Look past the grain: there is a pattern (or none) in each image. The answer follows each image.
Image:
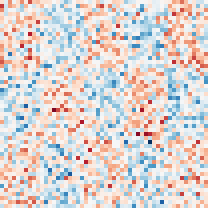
a checkerboard
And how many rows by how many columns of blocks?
3 by 5
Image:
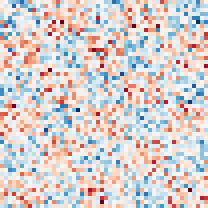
a checkerboard
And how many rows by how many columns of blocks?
6 by 5
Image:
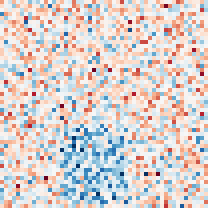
one block
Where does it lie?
bottom middle
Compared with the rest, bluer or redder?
bluer
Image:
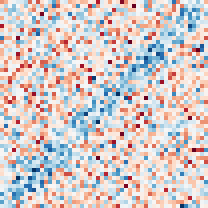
a diagonal band
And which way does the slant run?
bottom left to top right
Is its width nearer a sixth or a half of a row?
a sixth
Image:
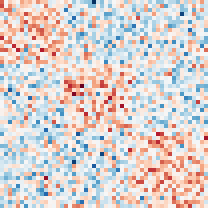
blocks along the diagonal
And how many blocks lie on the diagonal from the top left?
3
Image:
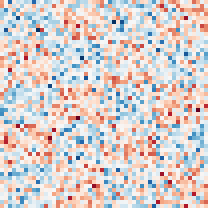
a checkerboard
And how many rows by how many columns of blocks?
5 by 4
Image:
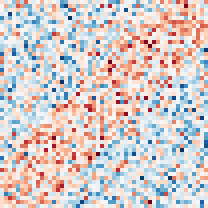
a diagonal band
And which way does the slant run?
bottom left to top right
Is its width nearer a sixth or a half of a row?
a half
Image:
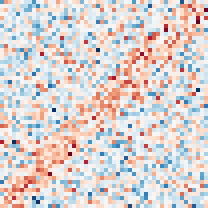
a diagonal band
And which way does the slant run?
bottom left to top right
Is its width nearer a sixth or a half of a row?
a sixth
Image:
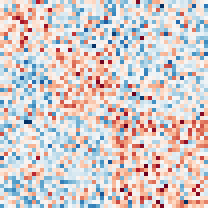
blocks along the diagonal
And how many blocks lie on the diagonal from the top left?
3
